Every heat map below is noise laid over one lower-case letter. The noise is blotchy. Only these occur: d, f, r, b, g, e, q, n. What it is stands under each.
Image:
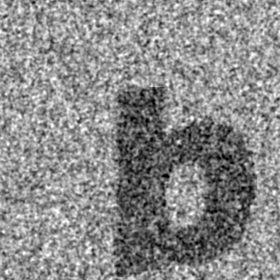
b
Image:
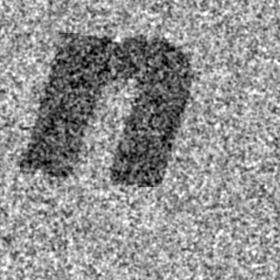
n
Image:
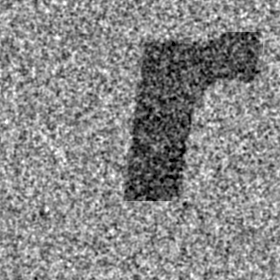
r
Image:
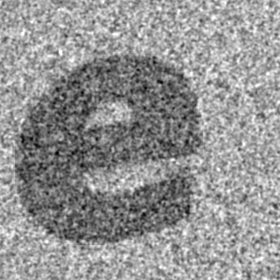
e
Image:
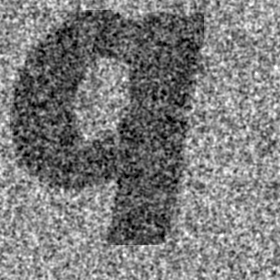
q
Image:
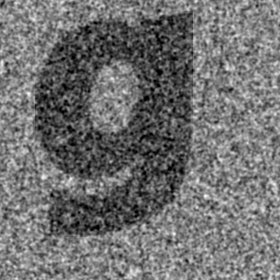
g
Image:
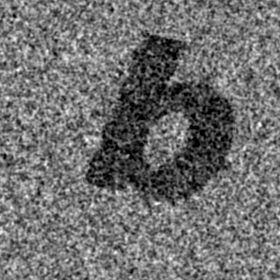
b
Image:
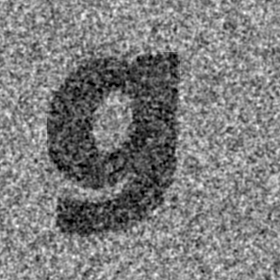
g
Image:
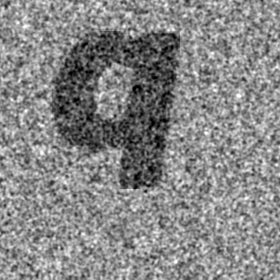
q
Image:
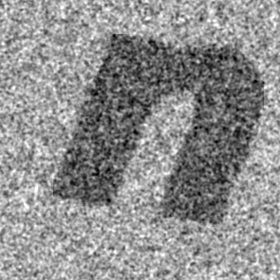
n
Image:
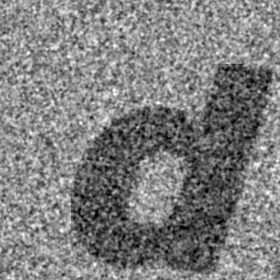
d
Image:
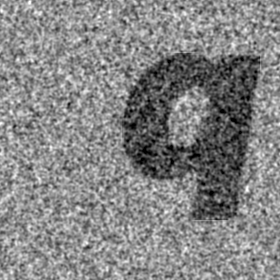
q
